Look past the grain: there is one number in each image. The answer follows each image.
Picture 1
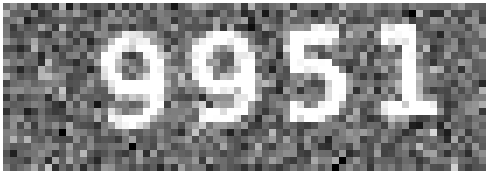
9951
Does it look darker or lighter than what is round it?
lighter
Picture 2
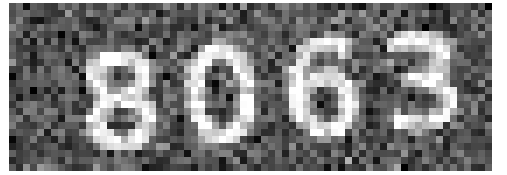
8063
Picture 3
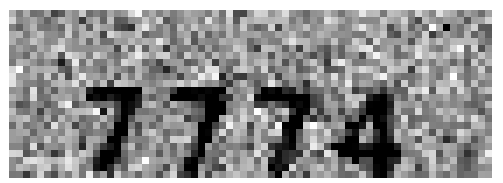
7774
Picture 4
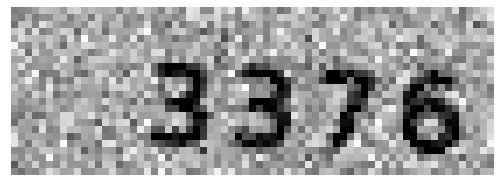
3376
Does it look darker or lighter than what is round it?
darker
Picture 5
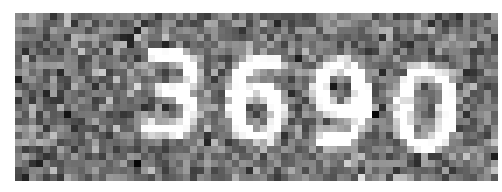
3690
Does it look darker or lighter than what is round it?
lighter
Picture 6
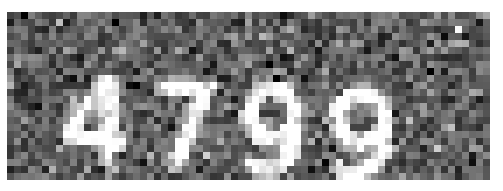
4799
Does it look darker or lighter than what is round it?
lighter
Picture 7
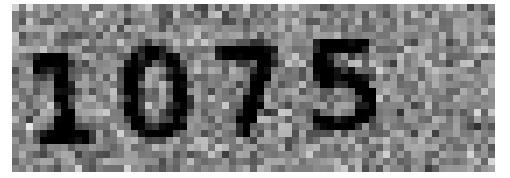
1075
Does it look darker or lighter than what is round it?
darker
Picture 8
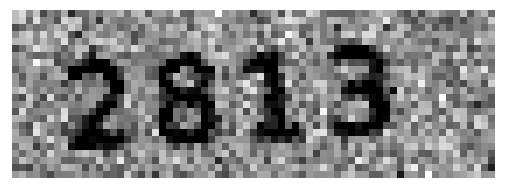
2813
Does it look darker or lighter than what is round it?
darker
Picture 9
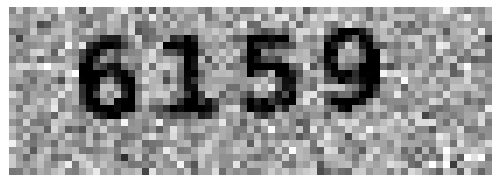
6159
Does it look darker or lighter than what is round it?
darker
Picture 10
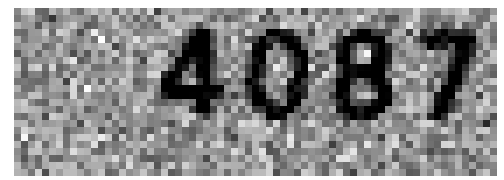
4087
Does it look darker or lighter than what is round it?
darker
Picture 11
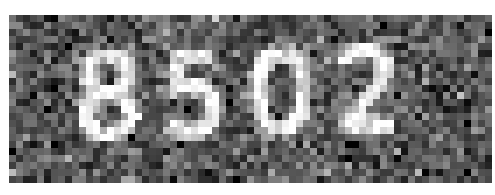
8502
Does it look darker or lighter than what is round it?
lighter
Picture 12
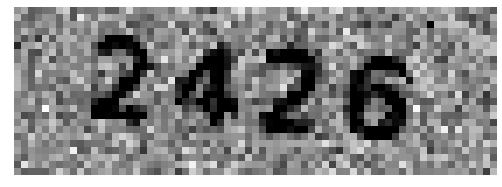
2426
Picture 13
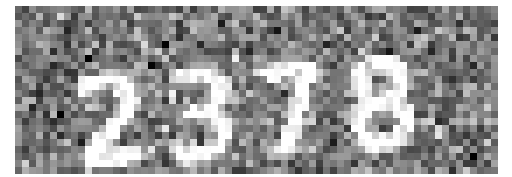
2378
